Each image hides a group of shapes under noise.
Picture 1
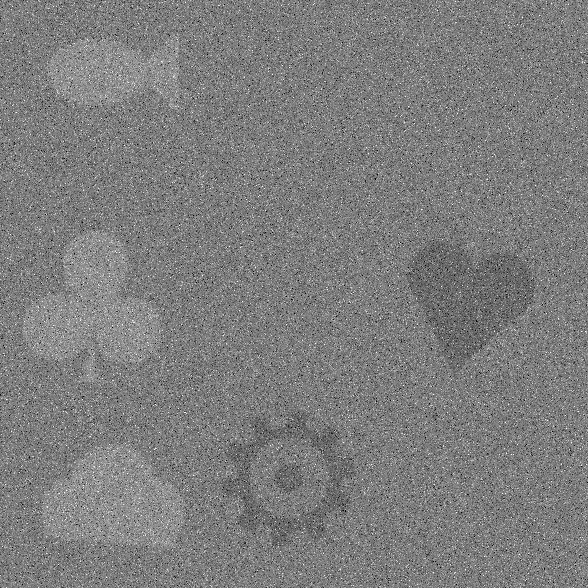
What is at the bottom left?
cloud
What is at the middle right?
heart
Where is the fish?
top left
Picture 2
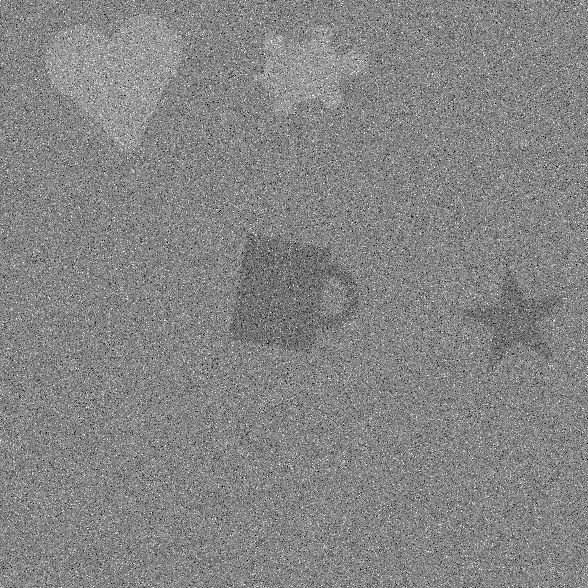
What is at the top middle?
turtle
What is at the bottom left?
nothing
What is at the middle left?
nothing
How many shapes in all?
4
